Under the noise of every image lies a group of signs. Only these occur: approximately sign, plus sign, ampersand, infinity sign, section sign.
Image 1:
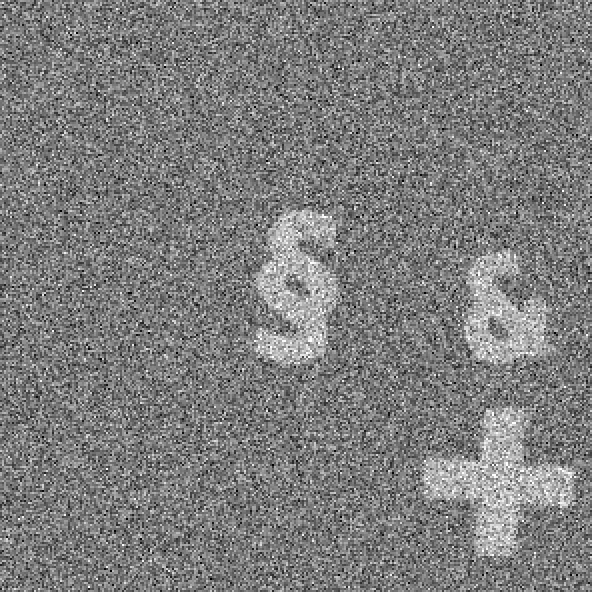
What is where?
centre: section sign; middle right: ampersand; bottom right: plus sign
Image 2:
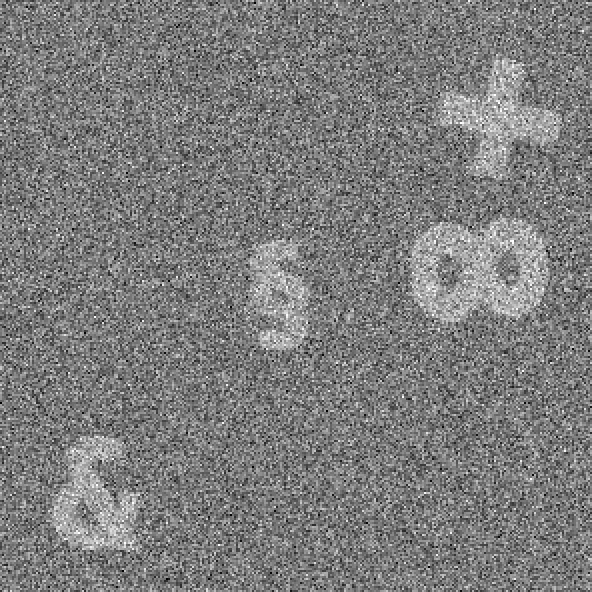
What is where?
top right: plus sign; centre: section sign; middle right: infinity sign; bottom left: ampersand
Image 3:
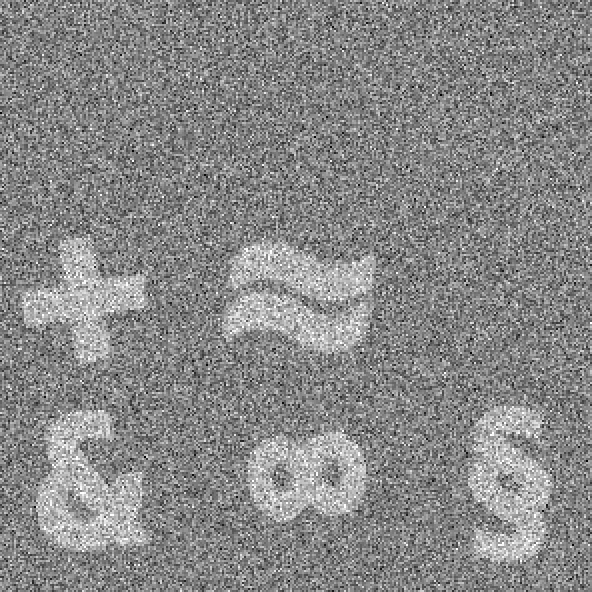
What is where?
middle left: plus sign; centre: approximately sign; bottom left: ampersand; bottom middle: infinity sign; bottom right: section sign
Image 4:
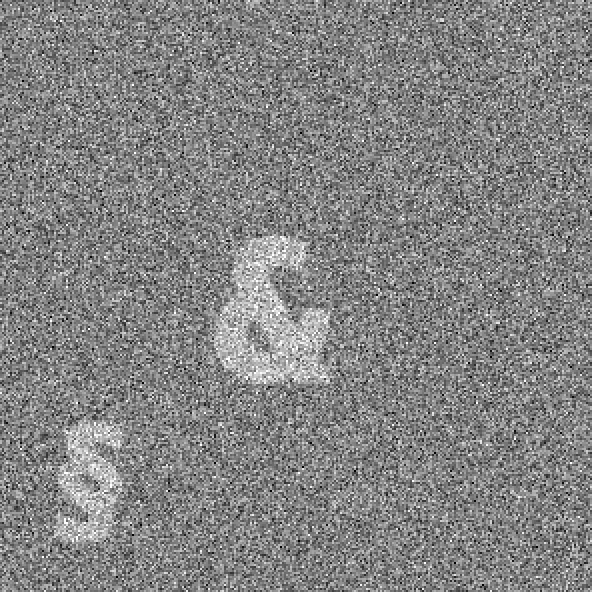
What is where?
centre: ampersand; bottom left: section sign
